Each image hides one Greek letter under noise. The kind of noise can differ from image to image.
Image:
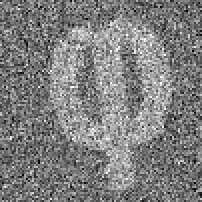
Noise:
low rank plus noise
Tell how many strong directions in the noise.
one
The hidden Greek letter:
phi
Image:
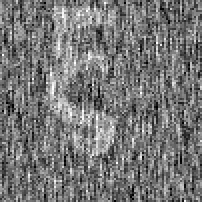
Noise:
streaked along the columns
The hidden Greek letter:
xi
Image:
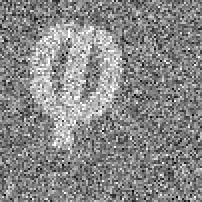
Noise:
independent entries
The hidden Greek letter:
phi
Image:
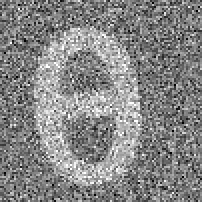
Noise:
independent entries
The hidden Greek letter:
theta
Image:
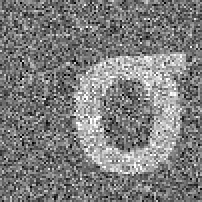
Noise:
low rank plus noise
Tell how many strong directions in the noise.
three or four
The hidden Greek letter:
sigma
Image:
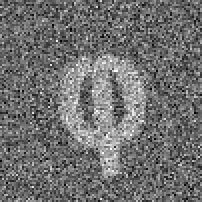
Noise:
independent entries
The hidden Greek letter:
phi
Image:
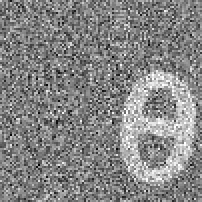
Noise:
low rank plus noise
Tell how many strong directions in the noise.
three or four
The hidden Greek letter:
theta
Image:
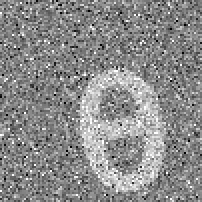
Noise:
heavy tails
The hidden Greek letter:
theta
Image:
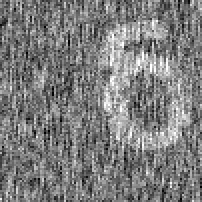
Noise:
streaked along the columns
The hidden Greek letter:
delta
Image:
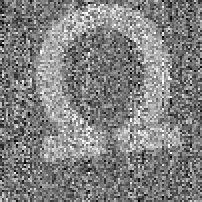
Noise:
columns of uneven size
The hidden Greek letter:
omega
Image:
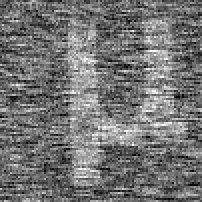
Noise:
streaked along the rows
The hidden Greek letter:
mu
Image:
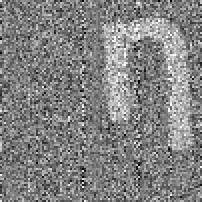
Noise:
columns of uneven size
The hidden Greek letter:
eta
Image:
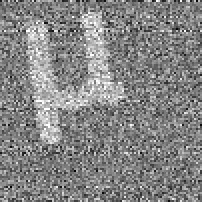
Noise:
rows of uneven size
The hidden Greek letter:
mu
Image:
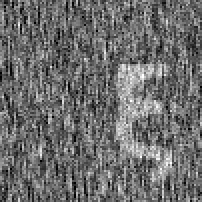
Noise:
streaked along the columns
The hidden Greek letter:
xi
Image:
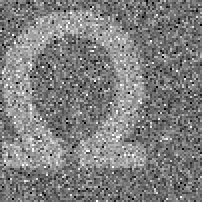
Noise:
heavy tails
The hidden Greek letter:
omega
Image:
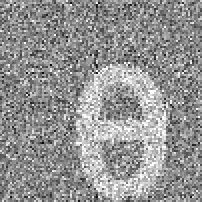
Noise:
low rank plus noise
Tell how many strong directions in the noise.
one
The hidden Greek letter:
theta
